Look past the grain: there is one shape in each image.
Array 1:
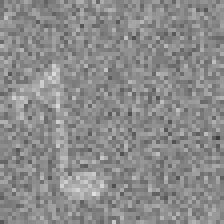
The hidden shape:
musical note
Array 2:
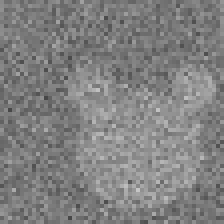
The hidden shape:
bear's head
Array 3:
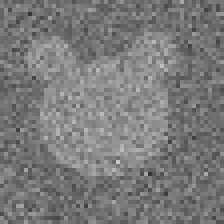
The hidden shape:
bear's head
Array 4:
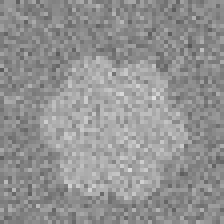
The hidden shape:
flower
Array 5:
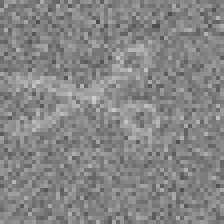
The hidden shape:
pair of scissors
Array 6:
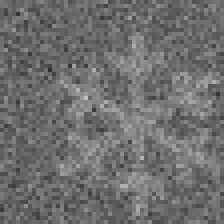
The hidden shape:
snowflake
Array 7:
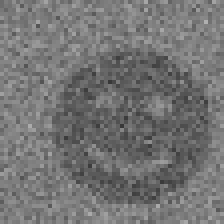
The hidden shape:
smiling face
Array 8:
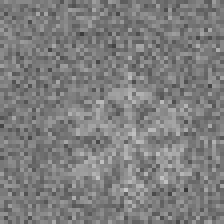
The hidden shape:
snowflake
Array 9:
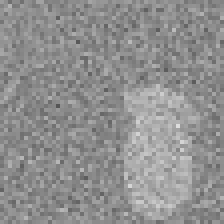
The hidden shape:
footprint
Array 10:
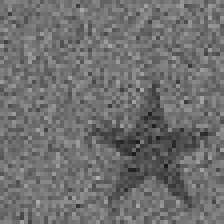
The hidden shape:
star
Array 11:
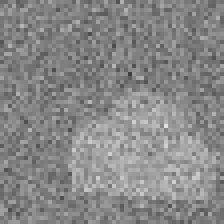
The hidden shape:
cloud
